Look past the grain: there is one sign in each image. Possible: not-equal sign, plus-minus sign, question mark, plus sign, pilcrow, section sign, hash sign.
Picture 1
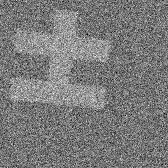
plus-minus sign
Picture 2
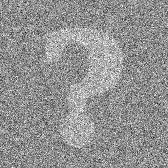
question mark
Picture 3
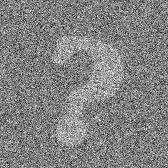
question mark
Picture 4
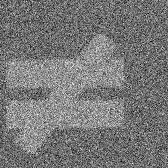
not-equal sign
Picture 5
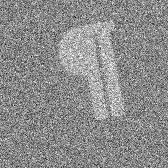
pilcrow
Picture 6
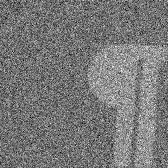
pilcrow
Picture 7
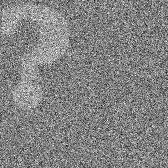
question mark
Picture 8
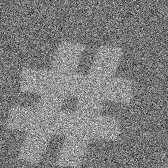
hash sign
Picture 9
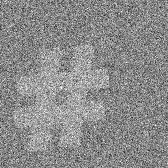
hash sign
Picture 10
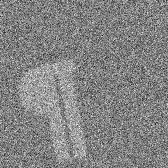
pilcrow
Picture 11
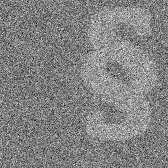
section sign
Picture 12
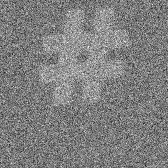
hash sign
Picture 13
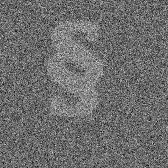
section sign
